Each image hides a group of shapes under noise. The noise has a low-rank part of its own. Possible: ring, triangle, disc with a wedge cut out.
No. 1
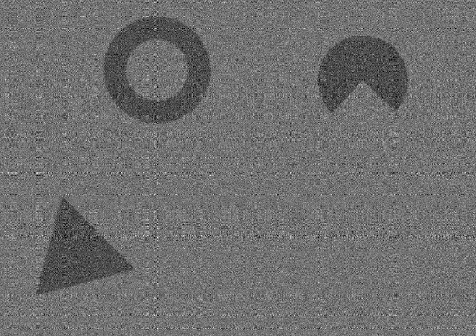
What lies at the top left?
ring
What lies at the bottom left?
triangle
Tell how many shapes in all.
3
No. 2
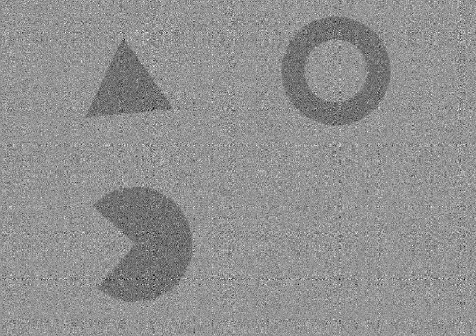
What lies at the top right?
ring
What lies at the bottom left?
disc with a wedge cut out
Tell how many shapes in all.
3
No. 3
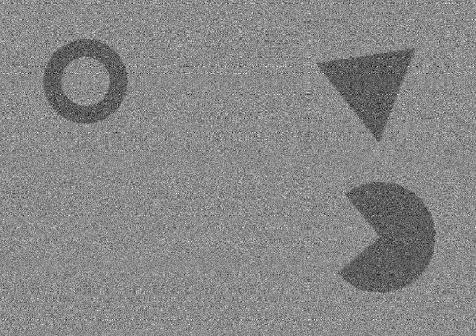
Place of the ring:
top left
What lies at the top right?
triangle
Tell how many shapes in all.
3
